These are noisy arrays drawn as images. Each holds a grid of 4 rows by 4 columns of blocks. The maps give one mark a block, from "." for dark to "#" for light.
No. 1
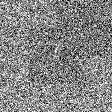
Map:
# # . .
# . . .
# . . #
# # # #
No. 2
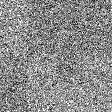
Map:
# . . .
# . . .
. # . #
. # # #
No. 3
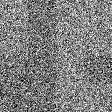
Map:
# . # #
# . # #
. . # .
. . # #
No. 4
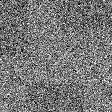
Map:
. # . .
. # # #
# # # #
# . . #
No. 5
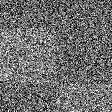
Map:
. . . .
# # . .
# # . .
. . # #
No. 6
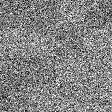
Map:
. . # .
# # . #
. . # #
. # # #
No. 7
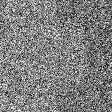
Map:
# # . .
# # # .
# # # .
# # . .
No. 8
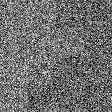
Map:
# # . .
# # # .
# # . .
# . . .
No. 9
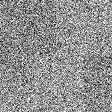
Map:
. . # #
. . # #
. # # .
# # # .
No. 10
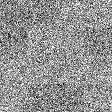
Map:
. . # #
. # # .
# # # #
# . . #
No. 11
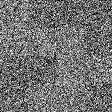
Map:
# . . .
# # # .
. . # #
. # # .
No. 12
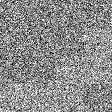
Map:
. . . .
. . . #
. . # #
# # # .
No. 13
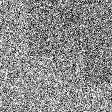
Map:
# . . .
# . . .
# # # .
# # # #
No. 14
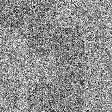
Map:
. . # #
# . . #
# # . #
# . . #
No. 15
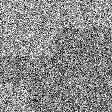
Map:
# # # #
# # . .
. . . .
# . . .
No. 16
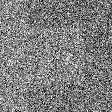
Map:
# . . .
# # # .
# # # .
# . . .
